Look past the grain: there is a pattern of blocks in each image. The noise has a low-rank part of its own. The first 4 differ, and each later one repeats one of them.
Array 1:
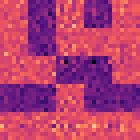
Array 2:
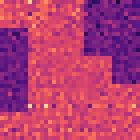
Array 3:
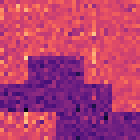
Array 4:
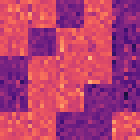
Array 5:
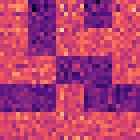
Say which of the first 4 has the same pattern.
1
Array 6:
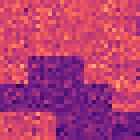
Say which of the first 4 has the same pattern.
3
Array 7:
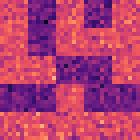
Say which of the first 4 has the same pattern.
1
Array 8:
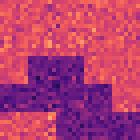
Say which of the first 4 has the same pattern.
3
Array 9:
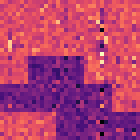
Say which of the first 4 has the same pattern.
3
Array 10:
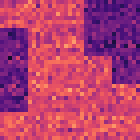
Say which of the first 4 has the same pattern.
2
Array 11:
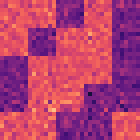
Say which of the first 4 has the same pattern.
4
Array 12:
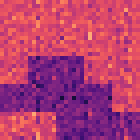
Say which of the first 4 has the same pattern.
3
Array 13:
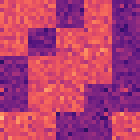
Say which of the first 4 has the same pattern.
4
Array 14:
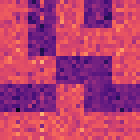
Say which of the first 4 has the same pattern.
1
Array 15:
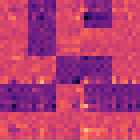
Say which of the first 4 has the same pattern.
1
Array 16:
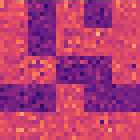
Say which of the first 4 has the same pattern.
1
